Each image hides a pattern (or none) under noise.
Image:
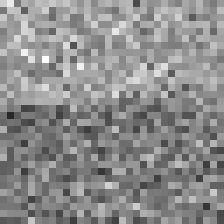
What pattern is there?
a sharp edge
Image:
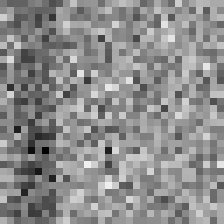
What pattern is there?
one vertical stripe
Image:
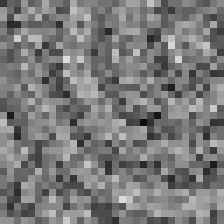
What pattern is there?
rings round one point
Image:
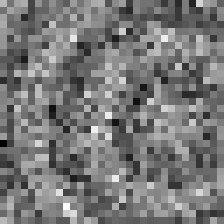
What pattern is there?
rings round one point
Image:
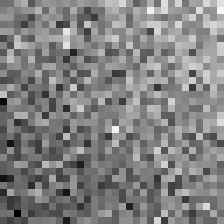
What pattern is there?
a smooth slope
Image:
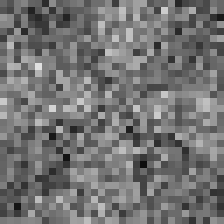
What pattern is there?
spokes from one point
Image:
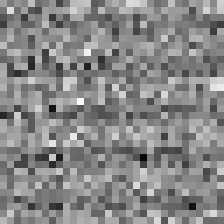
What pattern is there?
horizontal stripes
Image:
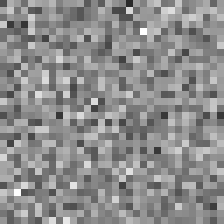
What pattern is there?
only noise
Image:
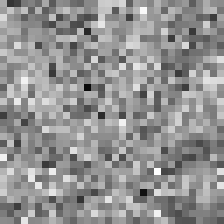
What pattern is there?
spokes from one point
